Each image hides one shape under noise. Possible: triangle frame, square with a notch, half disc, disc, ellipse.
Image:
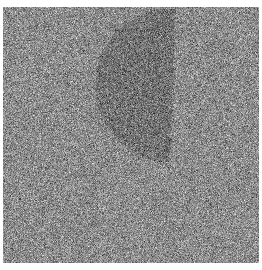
half disc
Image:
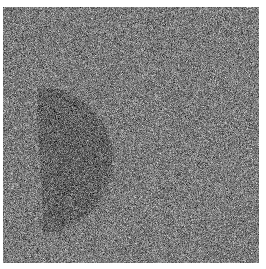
half disc
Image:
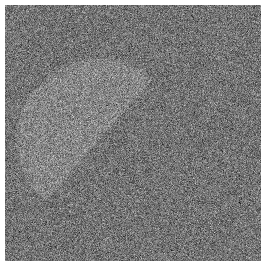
half disc
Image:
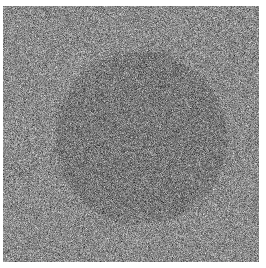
disc
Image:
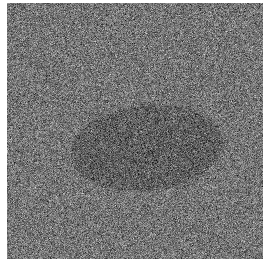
ellipse
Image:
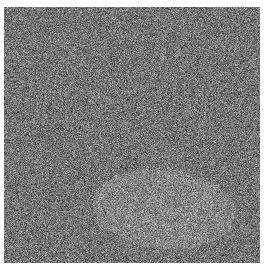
ellipse
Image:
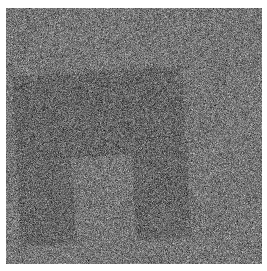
square with a notch
